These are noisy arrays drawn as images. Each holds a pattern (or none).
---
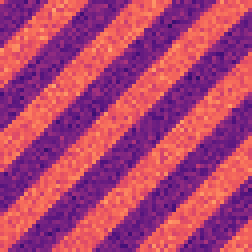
diagonal stripes
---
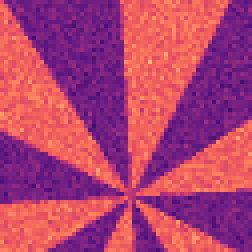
spokes from one point
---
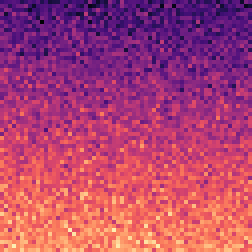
a smooth slope
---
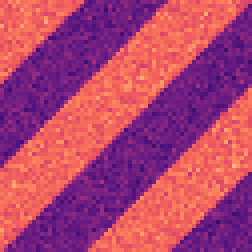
diagonal stripes
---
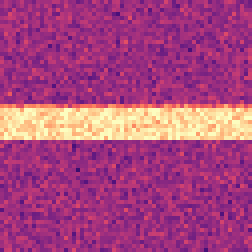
one horizontal stripe
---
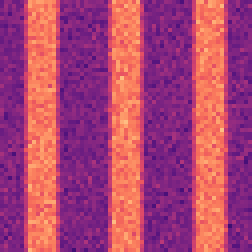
vertical stripes
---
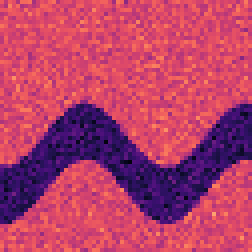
a wavy band
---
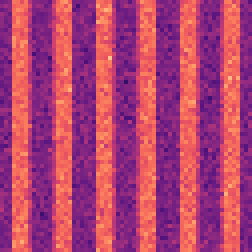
vertical stripes
